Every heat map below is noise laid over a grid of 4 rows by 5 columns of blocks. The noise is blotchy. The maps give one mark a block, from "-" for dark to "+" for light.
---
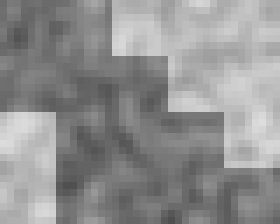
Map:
--+++
---++
+---+
+----
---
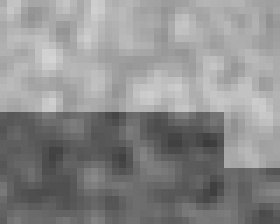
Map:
+++++
+++++
----+
-----
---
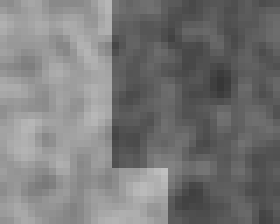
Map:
++---
++---
++---
+++--
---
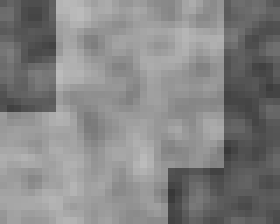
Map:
-+++-
-+++-
++++-
+++--
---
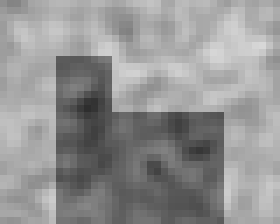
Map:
+++++
+-+++
+---+
+---+
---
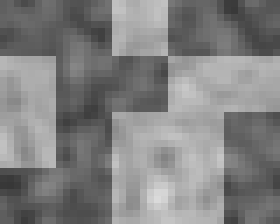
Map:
--+--
+--++
+-++-
--++-
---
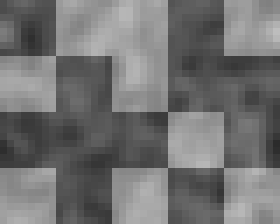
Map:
-++-+
+-+--
---+-
+-+-+
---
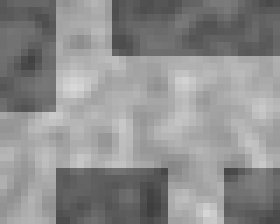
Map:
-+---
-++++
+++++
+--+-
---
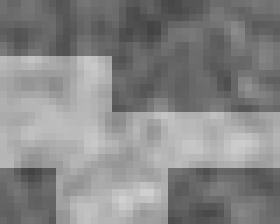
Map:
-----
++---
+++++
-++--
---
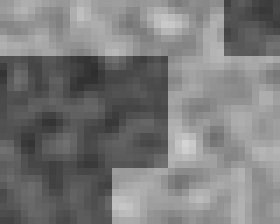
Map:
++++-
---++
---++
--+++
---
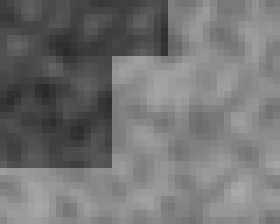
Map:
---++
--+++
--+++
+++++
